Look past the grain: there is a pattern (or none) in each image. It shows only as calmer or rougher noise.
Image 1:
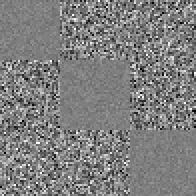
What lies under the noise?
blocks along the diagonal
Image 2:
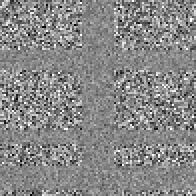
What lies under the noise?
bands of rows crossing bands of columns
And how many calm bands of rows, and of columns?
3 and 1
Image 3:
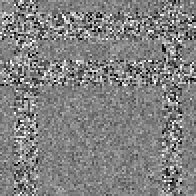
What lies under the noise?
bands of rows crossing bands of columns
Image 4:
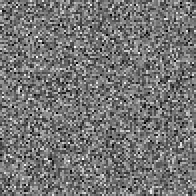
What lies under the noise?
only noise
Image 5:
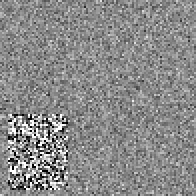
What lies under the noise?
one block
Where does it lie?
bottom left
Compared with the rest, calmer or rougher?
rougher
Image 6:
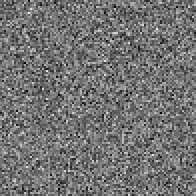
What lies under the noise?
only noise
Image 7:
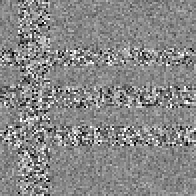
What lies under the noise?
bands of rows crossing bands of columns
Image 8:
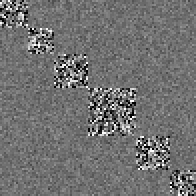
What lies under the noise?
blocks along the diagonal
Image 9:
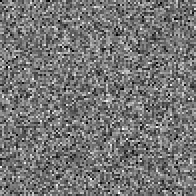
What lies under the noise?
only noise
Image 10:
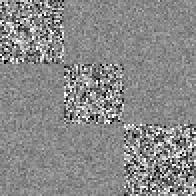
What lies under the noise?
blocks along the diagonal
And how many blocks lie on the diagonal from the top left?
3
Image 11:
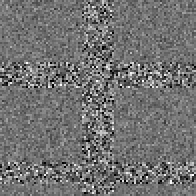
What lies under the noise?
bands of rows crossing bands of columns
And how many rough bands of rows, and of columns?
2 and 1
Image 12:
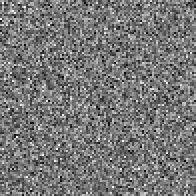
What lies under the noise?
only noise
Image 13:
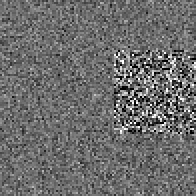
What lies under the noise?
one block
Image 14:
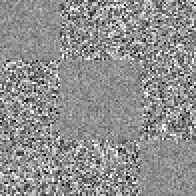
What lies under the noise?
blocks along the diagonal
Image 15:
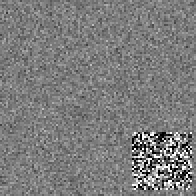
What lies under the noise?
one block
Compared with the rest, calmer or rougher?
rougher
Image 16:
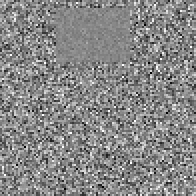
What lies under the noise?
one block
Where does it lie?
top middle
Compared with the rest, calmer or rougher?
calmer
